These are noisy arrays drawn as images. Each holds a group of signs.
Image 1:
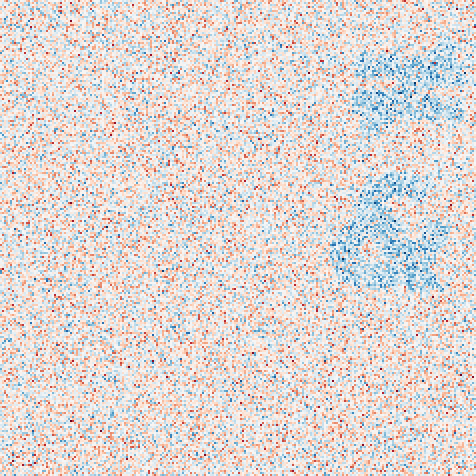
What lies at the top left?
nothing
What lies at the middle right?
ampersand
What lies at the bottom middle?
nothing
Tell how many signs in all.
2
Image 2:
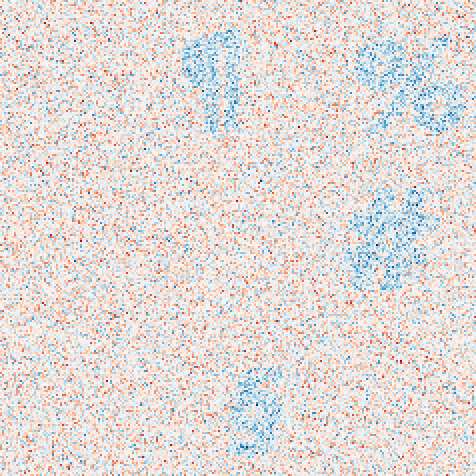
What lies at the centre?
nothing
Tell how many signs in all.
4
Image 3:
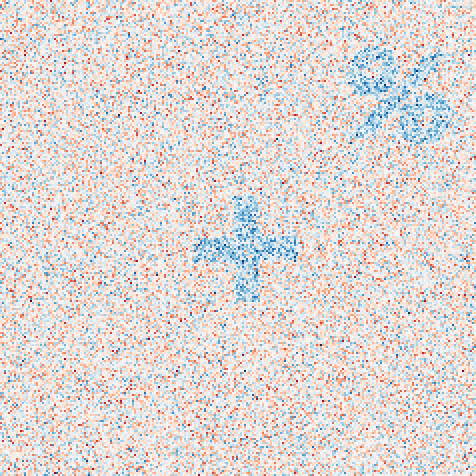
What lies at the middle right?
nothing
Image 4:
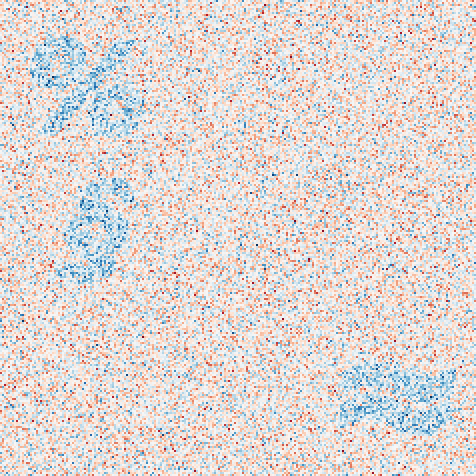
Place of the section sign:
middle left
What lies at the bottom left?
nothing
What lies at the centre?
nothing
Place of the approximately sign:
bottom right
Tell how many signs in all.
3
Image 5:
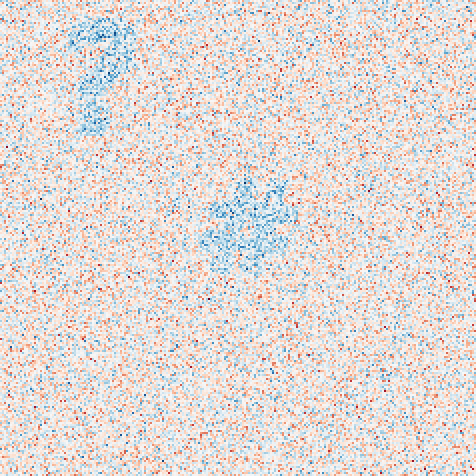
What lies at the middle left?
nothing
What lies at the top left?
question mark
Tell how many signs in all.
2
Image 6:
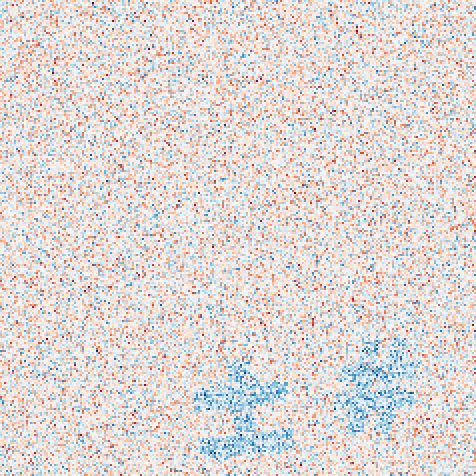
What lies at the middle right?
nothing
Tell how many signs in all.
2
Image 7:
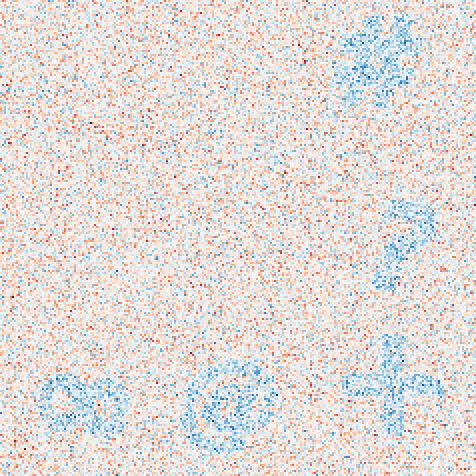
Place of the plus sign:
bottom right
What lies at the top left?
nothing
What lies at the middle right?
question mark
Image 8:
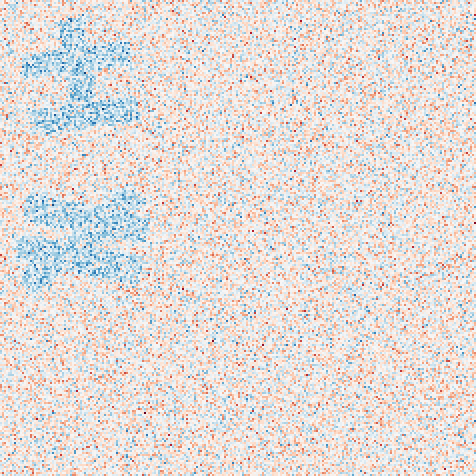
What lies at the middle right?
nothing
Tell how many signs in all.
2
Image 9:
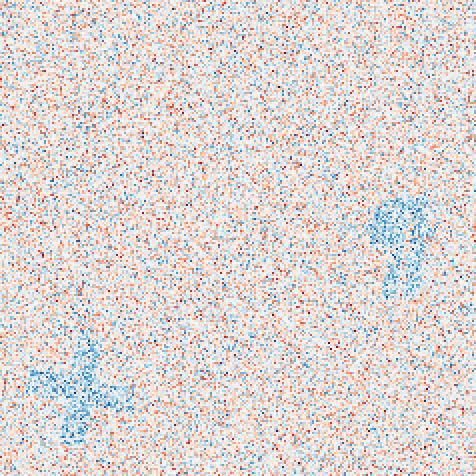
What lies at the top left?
nothing
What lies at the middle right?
pilcrow
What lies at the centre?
nothing
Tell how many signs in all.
2
